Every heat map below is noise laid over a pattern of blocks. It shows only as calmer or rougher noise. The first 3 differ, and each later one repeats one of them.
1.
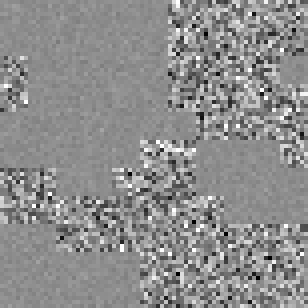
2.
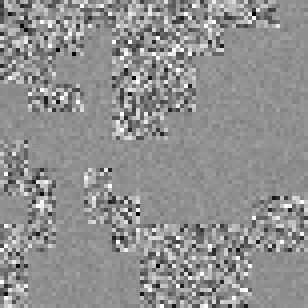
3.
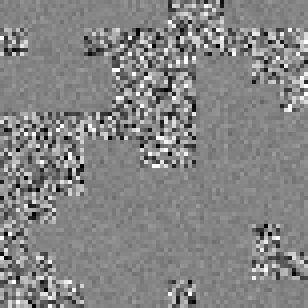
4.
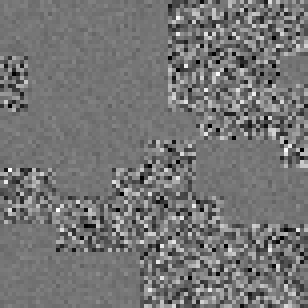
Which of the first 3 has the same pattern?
1
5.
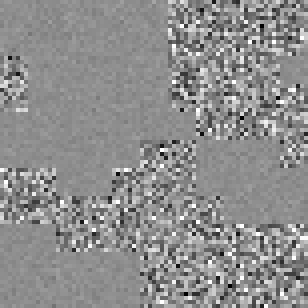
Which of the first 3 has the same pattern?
1
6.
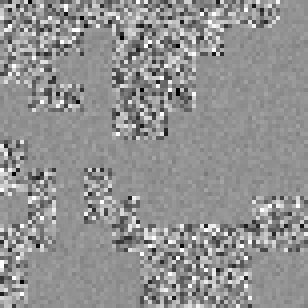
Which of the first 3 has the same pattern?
2
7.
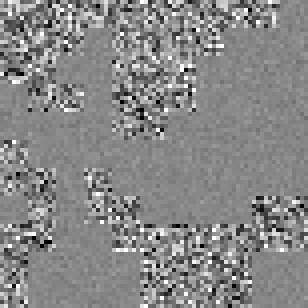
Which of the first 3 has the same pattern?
2
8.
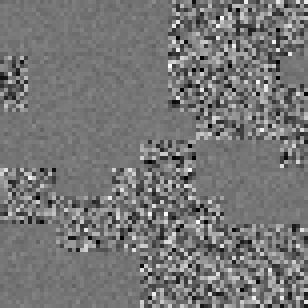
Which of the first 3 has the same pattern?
1
